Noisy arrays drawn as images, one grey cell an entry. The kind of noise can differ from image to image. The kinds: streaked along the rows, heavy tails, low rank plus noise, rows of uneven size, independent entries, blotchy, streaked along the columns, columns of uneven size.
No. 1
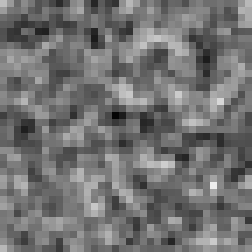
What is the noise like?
blotchy
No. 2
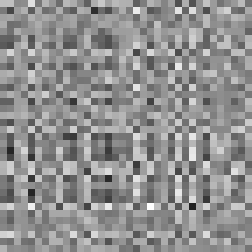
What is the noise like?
low rank plus noise
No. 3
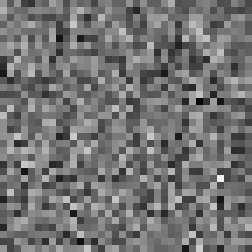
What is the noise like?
low rank plus noise
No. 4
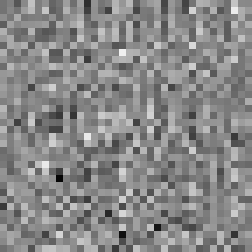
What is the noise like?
low rank plus noise
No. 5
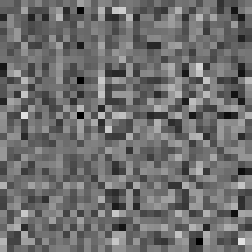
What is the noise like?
low rank plus noise
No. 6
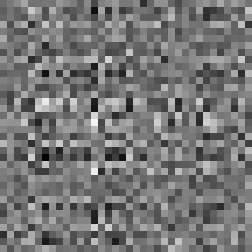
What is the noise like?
low rank plus noise
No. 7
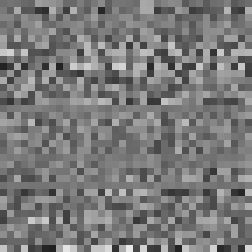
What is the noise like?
rows of uneven size
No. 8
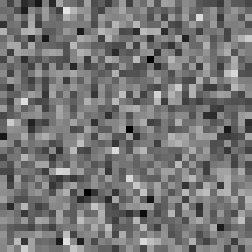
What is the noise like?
independent entries
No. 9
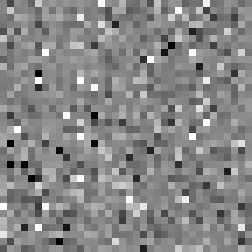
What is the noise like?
heavy tails
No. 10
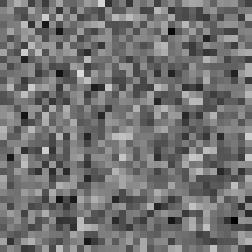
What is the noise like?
low rank plus noise
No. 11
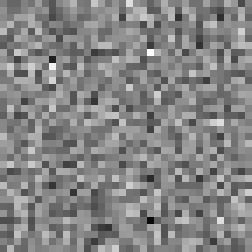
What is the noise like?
low rank plus noise
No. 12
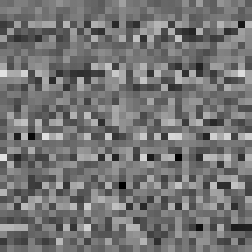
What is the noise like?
rows of uneven size
